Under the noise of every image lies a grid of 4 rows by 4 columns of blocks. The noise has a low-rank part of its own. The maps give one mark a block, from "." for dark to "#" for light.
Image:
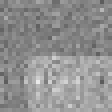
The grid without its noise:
. . . .
. . . .
. # # #
. # # #
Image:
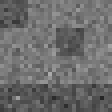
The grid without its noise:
. # # #
# # . #
# # # #
. . . .
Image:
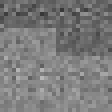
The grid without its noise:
. . . .
# # . .
# # # #
# # # #
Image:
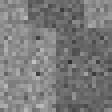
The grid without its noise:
# . . #
# # . .
# # . .
# # . .
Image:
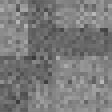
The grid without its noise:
# . # #
# . . .
. . # #
. # # #
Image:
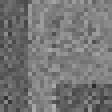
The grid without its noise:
. # # #
. # # #
. # # #
. # . .
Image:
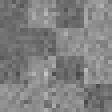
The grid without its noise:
. # . #
. . # #
. # . #
# # # .
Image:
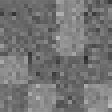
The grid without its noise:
. . # .
. . # .
# . . .
. # . #
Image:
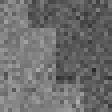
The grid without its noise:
# . . .
# # . .
# # . .
# # # .
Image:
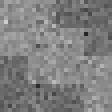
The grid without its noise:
# # . .
# # # .
. # # #
. . . #
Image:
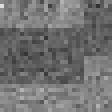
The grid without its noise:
# # # .
. . . .
. . . #
# # # #
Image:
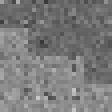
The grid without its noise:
. . . .
# . . .
# # # .
# # # #
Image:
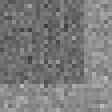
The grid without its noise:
. . . #
. . . #
. . . #
# # # #
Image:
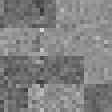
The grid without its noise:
. . # #
# # # #
. . . #
. # # .
